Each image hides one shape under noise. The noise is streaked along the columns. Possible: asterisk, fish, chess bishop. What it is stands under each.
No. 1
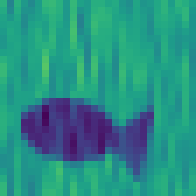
fish
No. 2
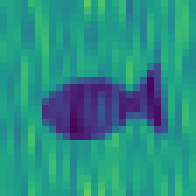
fish
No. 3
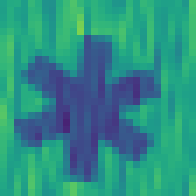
asterisk
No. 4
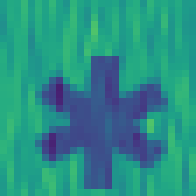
asterisk
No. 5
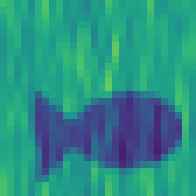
fish
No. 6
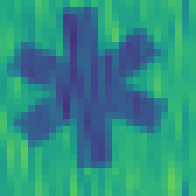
asterisk
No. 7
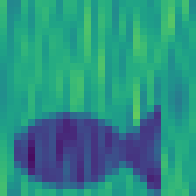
fish
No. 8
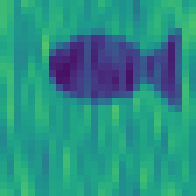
fish
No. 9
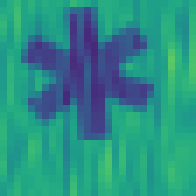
asterisk
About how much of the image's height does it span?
two thirds
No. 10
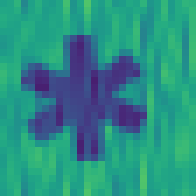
asterisk
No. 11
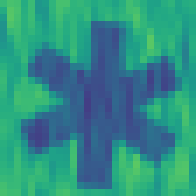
asterisk
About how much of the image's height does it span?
nearly all
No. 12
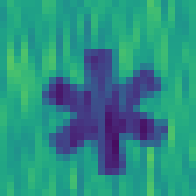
asterisk
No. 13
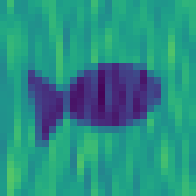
fish
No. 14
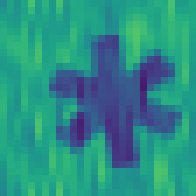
asterisk
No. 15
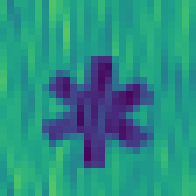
asterisk
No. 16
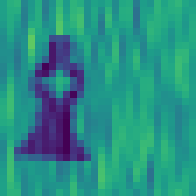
chess bishop
